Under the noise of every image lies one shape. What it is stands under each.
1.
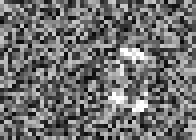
light pair of musical notes
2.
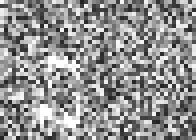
light pair of musical notes
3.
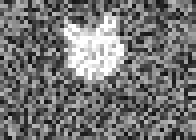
light cat's head
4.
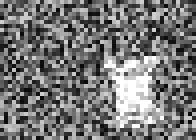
light chess rook
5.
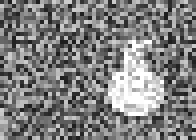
light pear
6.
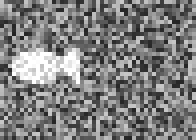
light fish, middle left
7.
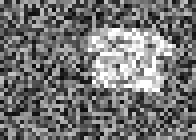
light telephone
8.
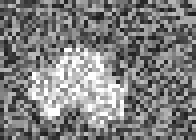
light car
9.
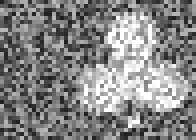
light club
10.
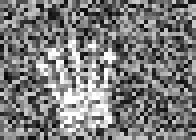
light chess queen
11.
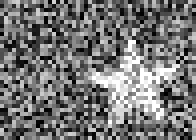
light star
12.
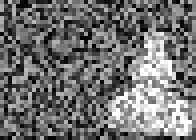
light chess pawn
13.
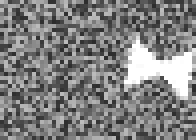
light bow tie
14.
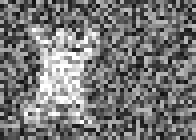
light chess rook
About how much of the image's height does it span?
two thirds
